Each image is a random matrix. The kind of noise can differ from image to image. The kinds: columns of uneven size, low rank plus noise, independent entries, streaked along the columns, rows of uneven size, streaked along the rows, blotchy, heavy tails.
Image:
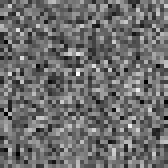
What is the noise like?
low rank plus noise
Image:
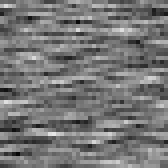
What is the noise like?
streaked along the rows
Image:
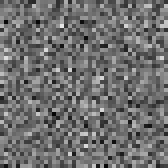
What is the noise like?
low rank plus noise
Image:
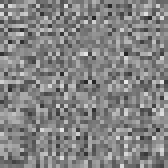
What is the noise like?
low rank plus noise
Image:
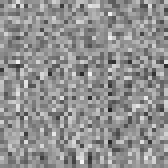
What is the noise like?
low rank plus noise
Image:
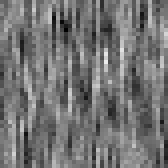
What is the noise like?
streaked along the columns
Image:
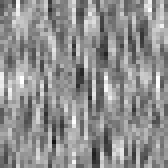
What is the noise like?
streaked along the columns
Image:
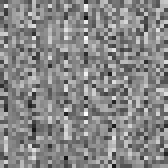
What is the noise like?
columns of uneven size
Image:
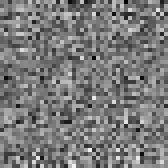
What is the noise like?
low rank plus noise
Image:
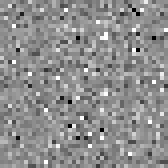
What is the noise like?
heavy tails
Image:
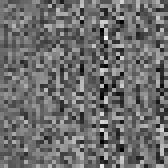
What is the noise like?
columns of uneven size
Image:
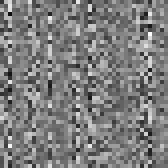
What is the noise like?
columns of uneven size
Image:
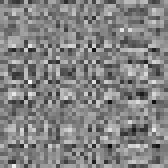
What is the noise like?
low rank plus noise
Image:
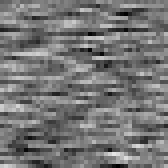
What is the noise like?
streaked along the rows
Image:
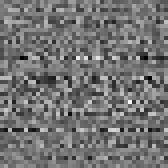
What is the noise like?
rows of uneven size
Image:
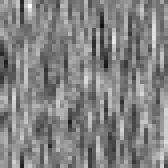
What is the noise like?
streaked along the columns
